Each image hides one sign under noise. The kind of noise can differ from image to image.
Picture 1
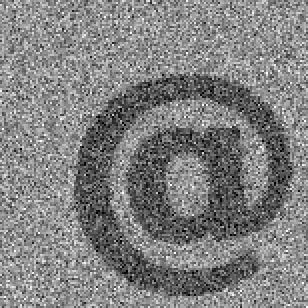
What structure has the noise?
independent entries
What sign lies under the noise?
at sign
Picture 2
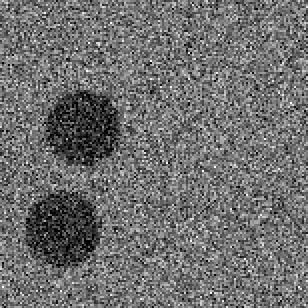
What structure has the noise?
independent entries
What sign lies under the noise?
colon
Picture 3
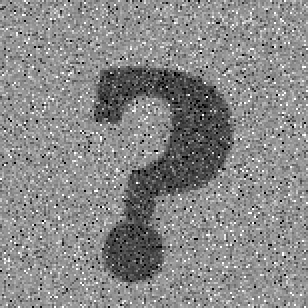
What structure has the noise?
heavy tails
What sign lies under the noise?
question mark
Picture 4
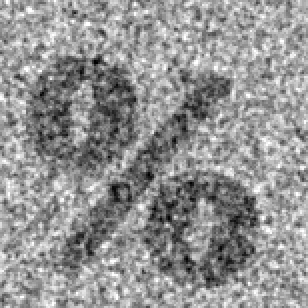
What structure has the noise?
blotchy
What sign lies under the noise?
percent sign
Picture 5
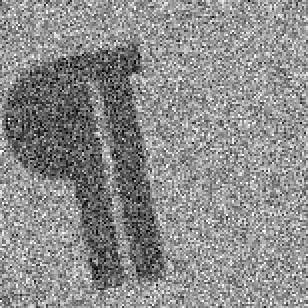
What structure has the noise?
independent entries
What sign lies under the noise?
pilcrow
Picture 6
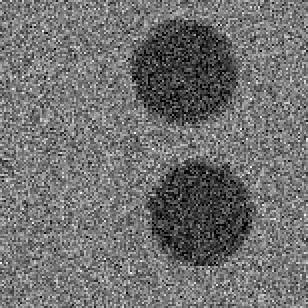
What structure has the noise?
independent entries
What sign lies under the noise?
colon
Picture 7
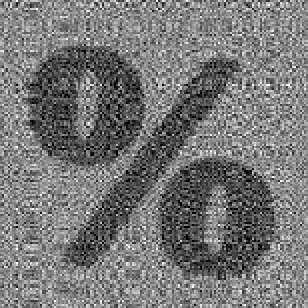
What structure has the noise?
low rank plus noise
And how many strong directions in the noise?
two
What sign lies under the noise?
percent sign
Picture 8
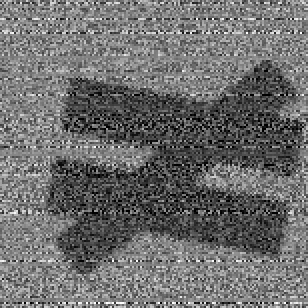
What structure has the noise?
rows of uneven size
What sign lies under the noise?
not-equal sign
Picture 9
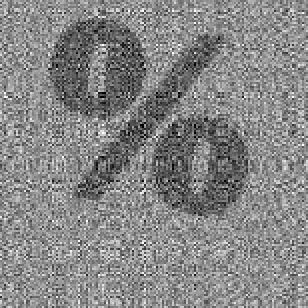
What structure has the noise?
low rank plus noise
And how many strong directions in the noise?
three or four
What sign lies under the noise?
percent sign
